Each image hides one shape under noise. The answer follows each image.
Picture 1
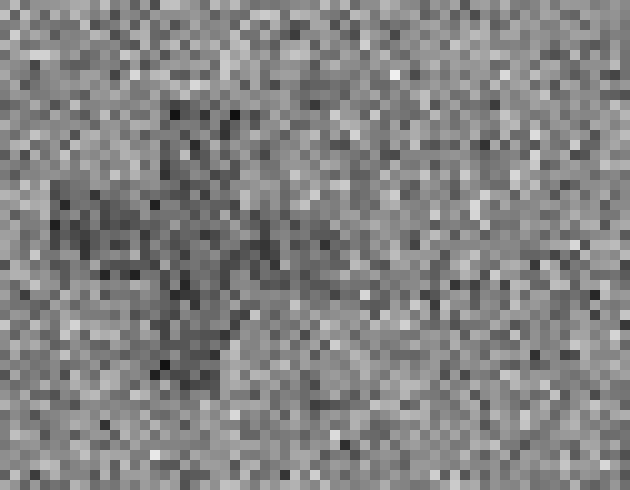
cross
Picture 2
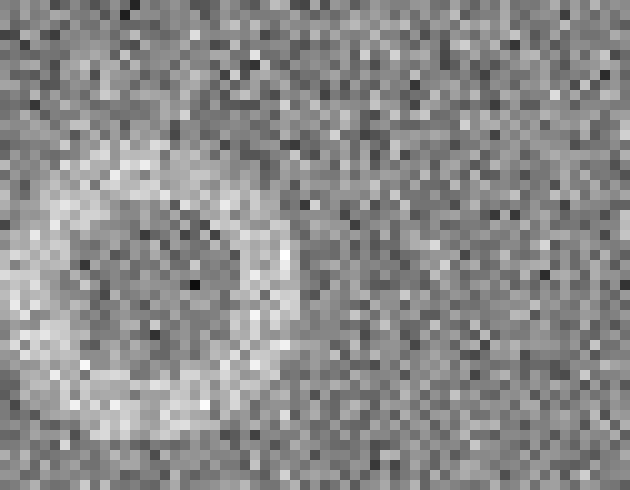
ring
